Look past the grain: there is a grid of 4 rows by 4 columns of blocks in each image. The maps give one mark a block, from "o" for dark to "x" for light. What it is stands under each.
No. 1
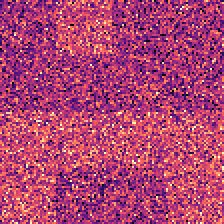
o x o o
o o o o
x x x x
x o o x
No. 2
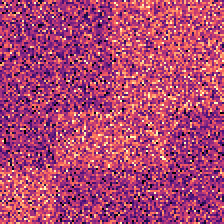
o o x x
o o x x
o x x o
x o o o
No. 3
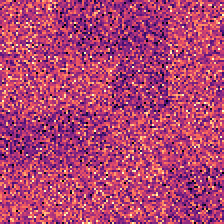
x o o x
x x o x
o o x x
x x x o
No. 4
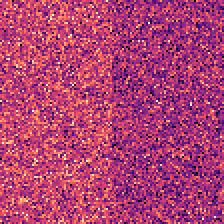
x x o o
x x o o
x x o o
x x o o
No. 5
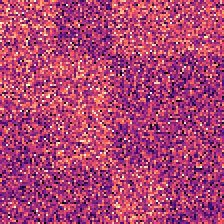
x o x x
x x o o
o x o o
o o x o
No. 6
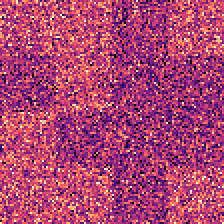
x x o x
o x o o
x o o o
x x o x
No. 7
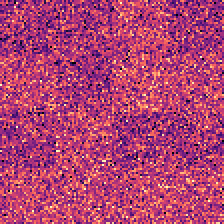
o o x o
x o x x
o x o o
x x x x
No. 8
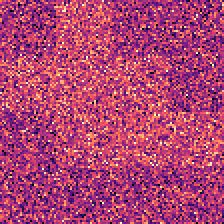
o x o o
x x x o
o x x x
o o o o
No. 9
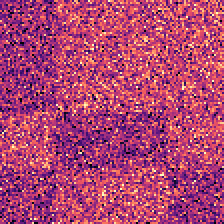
o x x x
o x x x
x o o x
o x x o
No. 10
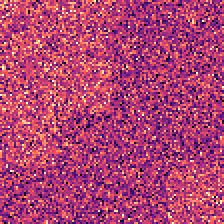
x x o o
x x o o
x o o o
o o o x
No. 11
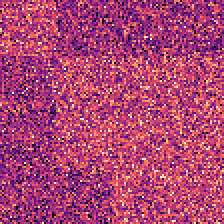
x o o o
o x x x
o x x x
o o x x
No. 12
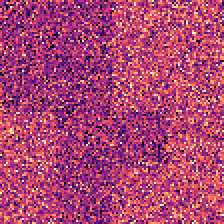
o o x x
o o x x
x o o x
x o x x
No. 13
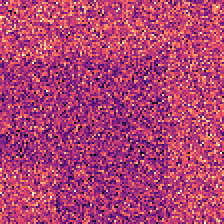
x x x x
o o o x
o o o x
x o o x
